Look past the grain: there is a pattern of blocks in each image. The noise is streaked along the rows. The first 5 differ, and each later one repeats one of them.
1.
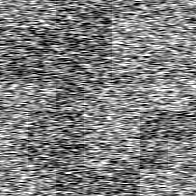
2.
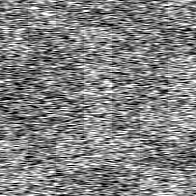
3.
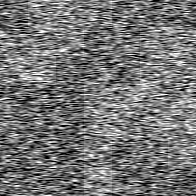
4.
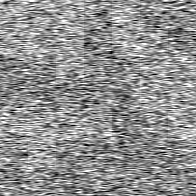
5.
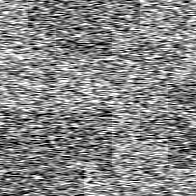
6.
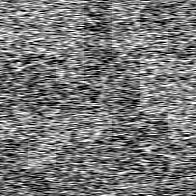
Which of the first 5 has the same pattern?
4
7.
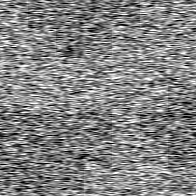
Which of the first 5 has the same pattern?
5
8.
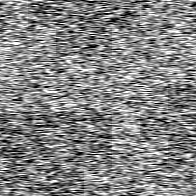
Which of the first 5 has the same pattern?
5
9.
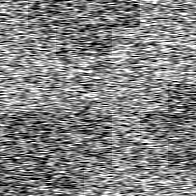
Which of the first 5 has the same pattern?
5
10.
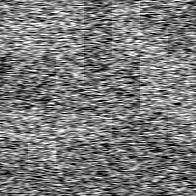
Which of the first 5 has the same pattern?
4
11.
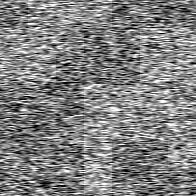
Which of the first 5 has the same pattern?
3
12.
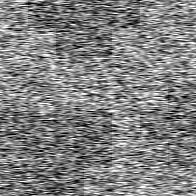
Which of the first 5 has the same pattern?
5
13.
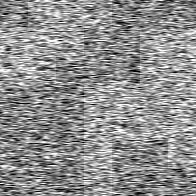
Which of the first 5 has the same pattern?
3
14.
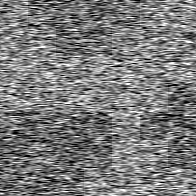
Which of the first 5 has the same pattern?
5
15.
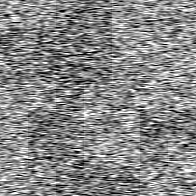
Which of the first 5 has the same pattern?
1
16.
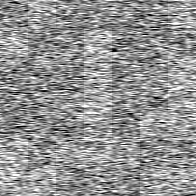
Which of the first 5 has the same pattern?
2
